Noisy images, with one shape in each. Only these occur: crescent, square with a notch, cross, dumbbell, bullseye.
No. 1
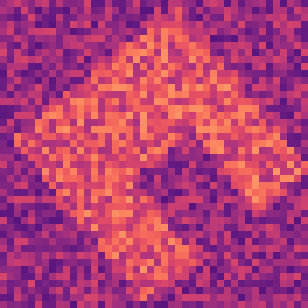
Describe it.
light square with a notch
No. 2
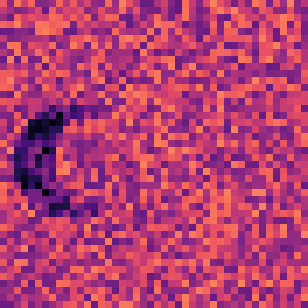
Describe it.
dark crescent, middle left
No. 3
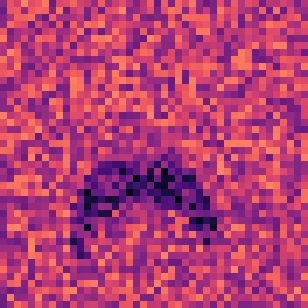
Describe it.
dark crescent
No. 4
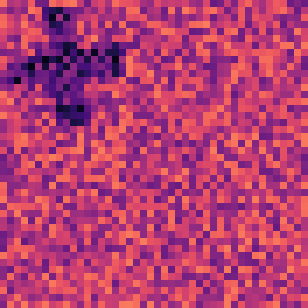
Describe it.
dark cross, top left
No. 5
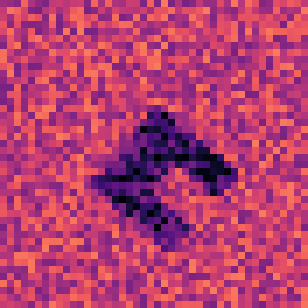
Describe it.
dark square with a notch
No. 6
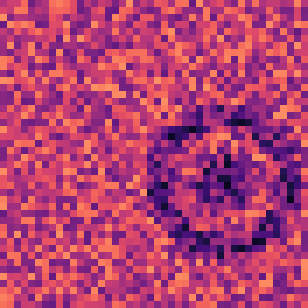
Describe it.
dark bullseye
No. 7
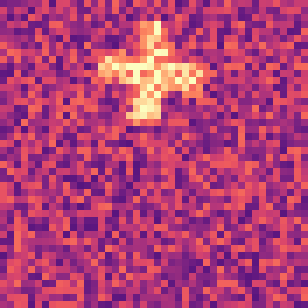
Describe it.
light cross, top middle
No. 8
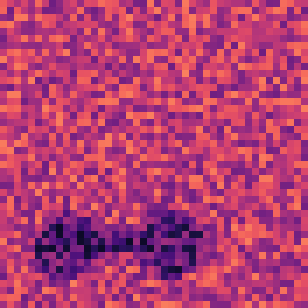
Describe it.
dark dumbbell
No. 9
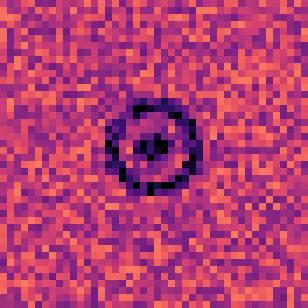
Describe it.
dark bullseye, centre
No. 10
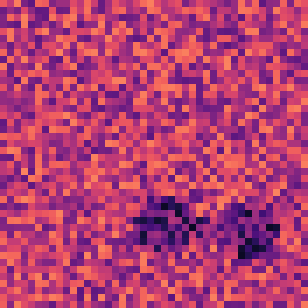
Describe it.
dark dumbbell
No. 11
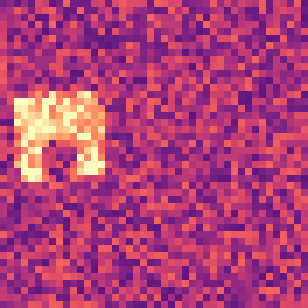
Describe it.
light square with a notch, middle left
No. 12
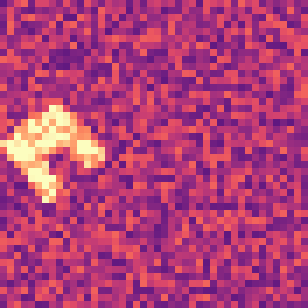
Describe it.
light square with a notch, middle left
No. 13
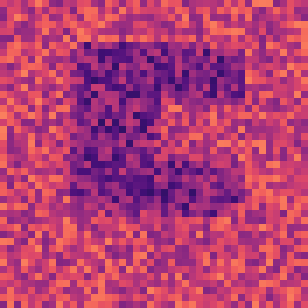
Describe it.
dark square with a notch
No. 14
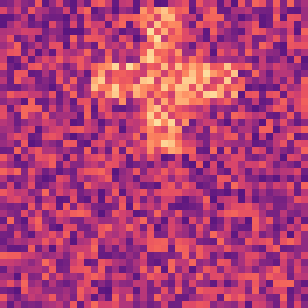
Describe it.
light cross
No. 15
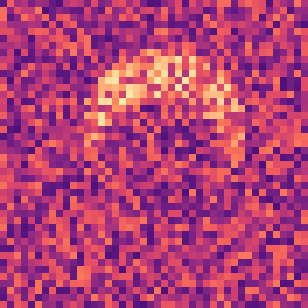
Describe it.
light crescent
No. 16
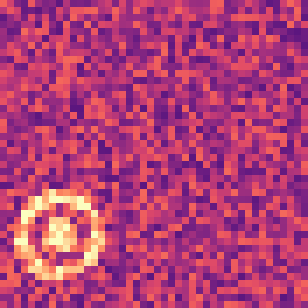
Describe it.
light bullseye, bottom left
